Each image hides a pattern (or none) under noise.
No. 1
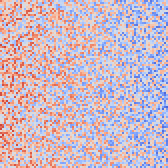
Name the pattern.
a smooth slope
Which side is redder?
left
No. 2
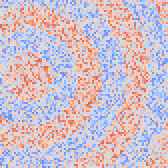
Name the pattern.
rings round one point
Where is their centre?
middle left
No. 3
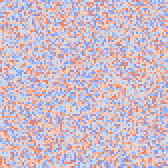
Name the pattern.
only noise
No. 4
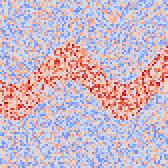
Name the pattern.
a wavy band
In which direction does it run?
left to right
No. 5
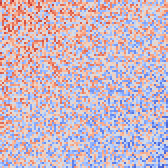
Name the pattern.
a smooth slope
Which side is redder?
top left
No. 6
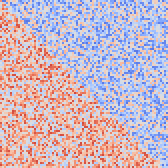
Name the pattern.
a sharp edge
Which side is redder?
bottom left
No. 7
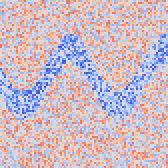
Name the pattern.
a wavy band
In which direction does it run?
left to right
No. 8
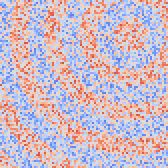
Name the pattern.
rings round one point
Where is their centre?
top right
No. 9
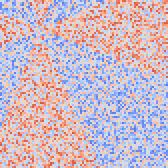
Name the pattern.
spokes from one point
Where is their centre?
top left
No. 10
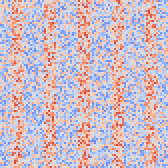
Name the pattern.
vertical stripes
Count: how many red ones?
5
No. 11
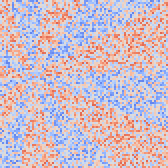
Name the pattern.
spokes from one point
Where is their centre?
middle left
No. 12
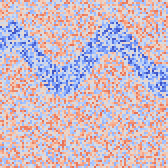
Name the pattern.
a wavy band
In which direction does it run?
left to right
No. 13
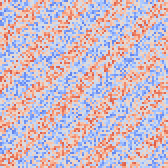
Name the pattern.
diagonal stripes
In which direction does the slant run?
bottom left to top right
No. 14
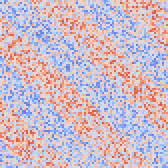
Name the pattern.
diagonal stripes
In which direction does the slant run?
top left to bottom right
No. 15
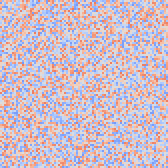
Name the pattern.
only noise
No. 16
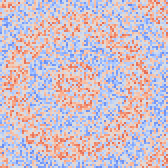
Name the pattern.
rings round one point
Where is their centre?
centre
